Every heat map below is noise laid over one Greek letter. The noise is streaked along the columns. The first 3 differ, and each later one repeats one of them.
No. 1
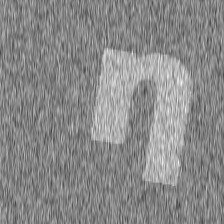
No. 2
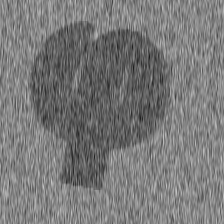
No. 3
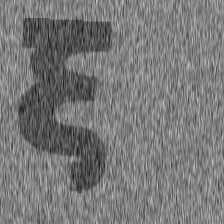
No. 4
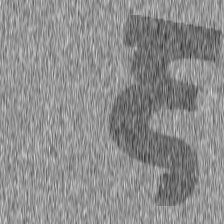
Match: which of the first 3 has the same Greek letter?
3
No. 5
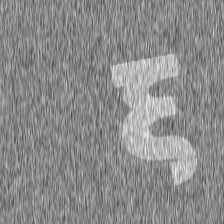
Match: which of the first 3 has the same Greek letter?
3
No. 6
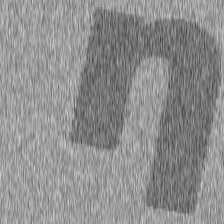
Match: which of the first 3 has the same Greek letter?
1
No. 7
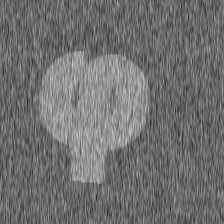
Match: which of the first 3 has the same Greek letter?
2
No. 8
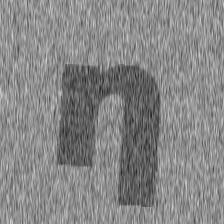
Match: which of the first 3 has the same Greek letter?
1
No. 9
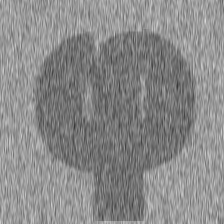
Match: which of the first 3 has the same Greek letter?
2
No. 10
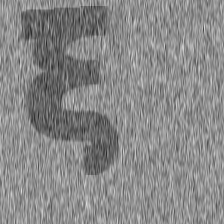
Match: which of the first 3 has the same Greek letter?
3
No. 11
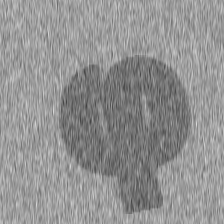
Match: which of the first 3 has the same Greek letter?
2
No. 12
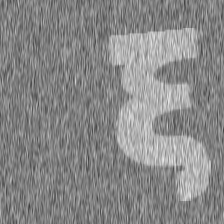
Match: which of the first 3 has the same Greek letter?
3
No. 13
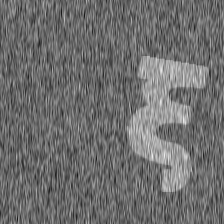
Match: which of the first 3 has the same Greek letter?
3
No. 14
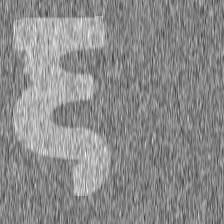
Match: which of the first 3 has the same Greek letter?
3
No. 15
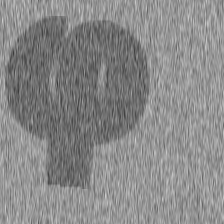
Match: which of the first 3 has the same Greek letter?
2
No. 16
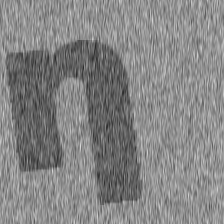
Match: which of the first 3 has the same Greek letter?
1
